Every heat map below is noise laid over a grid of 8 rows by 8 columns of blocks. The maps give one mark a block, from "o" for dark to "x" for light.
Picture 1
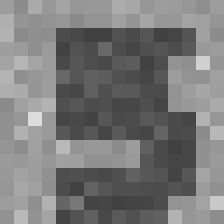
x x x x x x x x
x x o o o o o x
x x o o o o x x
x x o o o o x x
x x o o o o o x
x x x x x o o x
x x o o o o o x
x x o o o o x x
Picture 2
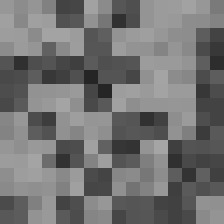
x x o x o x x x
x x x o x x x o
o o o o o x x o
o x x o x x x o
x o x x o o x o
x x o x o x o o
x x x o x x o o
o x o x o o o x
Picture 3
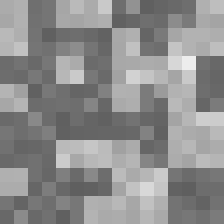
x o x x o o o x
x o o o x o x x
o o x o x x x o
x o o o x o x o
o o o o o o x x
o o x x x o x x
x o o o x x o o
o o o x x x o o
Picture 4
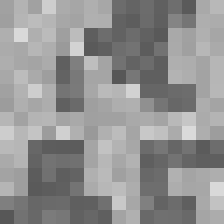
x x x x o o o x
x x x o o o x x
x x o x o o x x
x x o x x o o x
x x x x x x x x
x o o x x o o o
x o o x x o x x
o o o o x o o x
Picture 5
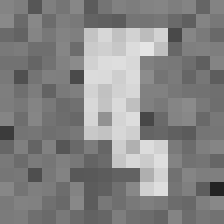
o o o o o o o o
o o o x x x o o
o o o x x o o o
o o o x x o o o
o o o x x o o o
o o o o x x o o
o o o o o x o o
o o o o o o o o
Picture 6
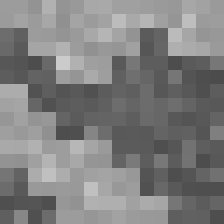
x x x x x x x x
o x x x x o x x
o o x x o o o o
x o o o o o o o
x x o o o o o o
x x x x o o o o
o x x x x o o o
o o x x x x o o
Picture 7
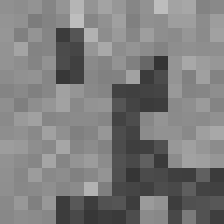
x x x x x x x x
x x o x x x x x
x x o x x o x x
x x x x o o x x
x x x x o x x x
x x x x o o x x
x x x x o o o o
x x o o o x o o
